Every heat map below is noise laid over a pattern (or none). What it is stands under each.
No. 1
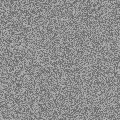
only noise
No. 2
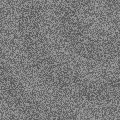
rings round one point
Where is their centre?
top right
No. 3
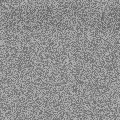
one horizontal stripe
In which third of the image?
top
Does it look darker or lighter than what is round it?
darker
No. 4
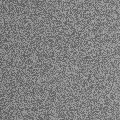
a smooth slope
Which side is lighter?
right
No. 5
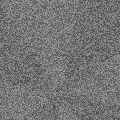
spokes from one point
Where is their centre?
bottom middle
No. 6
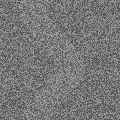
a wavy band
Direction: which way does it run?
top to bottom
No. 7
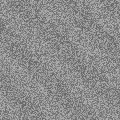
diagonal stripes
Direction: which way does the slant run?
top left to bottom right
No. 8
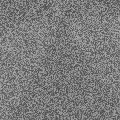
spokes from one point
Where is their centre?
top middle
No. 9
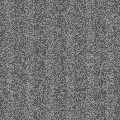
vertical stripes
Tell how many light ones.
6
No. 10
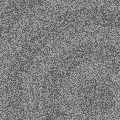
rings round one point
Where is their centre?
bottom right
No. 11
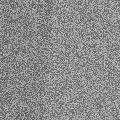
a sharp edge
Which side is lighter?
right
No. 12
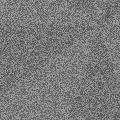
spokes from one point
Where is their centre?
top right
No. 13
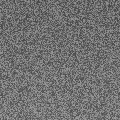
a smooth slope
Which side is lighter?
bottom
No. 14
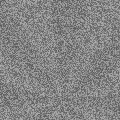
spokes from one point
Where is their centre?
bottom middle
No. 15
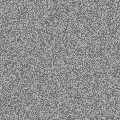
only noise
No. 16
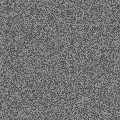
only noise
